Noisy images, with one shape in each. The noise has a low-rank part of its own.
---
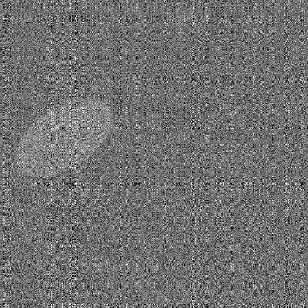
ellipse
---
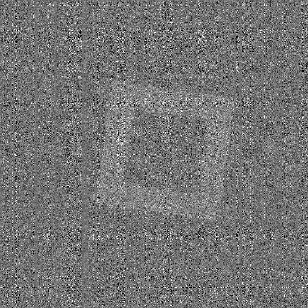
square frame
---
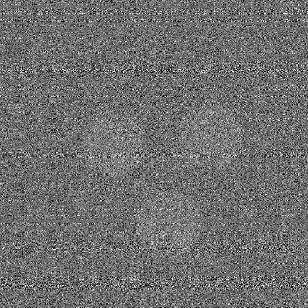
three dots
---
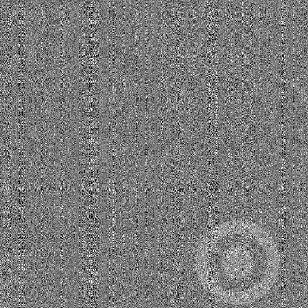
bullseye
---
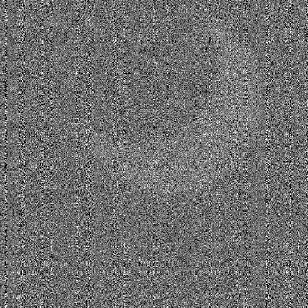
crescent
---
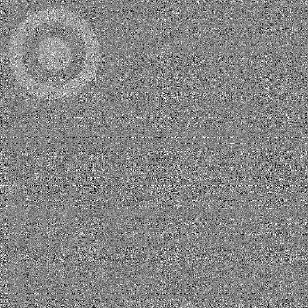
bullseye
